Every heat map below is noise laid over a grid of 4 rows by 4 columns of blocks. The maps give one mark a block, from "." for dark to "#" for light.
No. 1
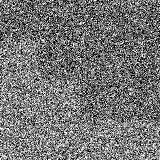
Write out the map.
....
#...
##..
####
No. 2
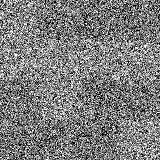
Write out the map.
#...
####
.#..
...#
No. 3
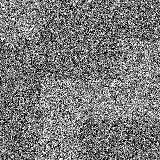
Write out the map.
#...
...#
.###
.#..
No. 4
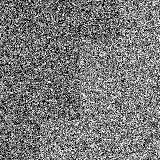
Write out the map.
...#
..##
..##
.###
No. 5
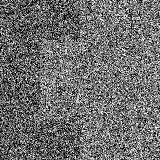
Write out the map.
..##
.###
.###
..##
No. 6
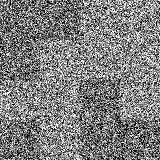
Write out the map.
..##
.###
##.#
.#..
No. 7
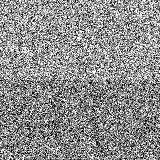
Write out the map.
####
####
....
....
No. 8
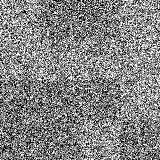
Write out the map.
#..#
####
...#
..#.
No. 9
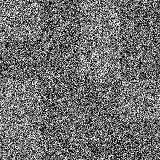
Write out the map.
#.#.
..#.
#..#
#...
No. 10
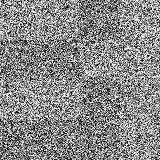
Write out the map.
##.#
..##
##.#
...#
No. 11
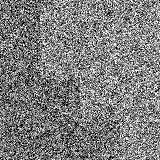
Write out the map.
.###
.###
..##
...#
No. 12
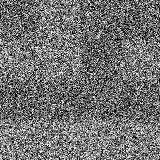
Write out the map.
.#..
##.#
....
####
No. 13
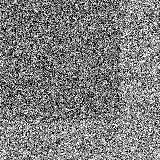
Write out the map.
...#
...#
...#
####
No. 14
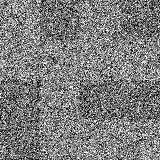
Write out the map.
#.#.
####
.#..
.###
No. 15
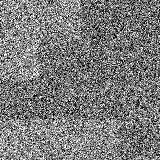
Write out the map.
##..
#...
....
###.
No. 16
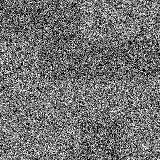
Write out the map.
..##
#...
####
##.#
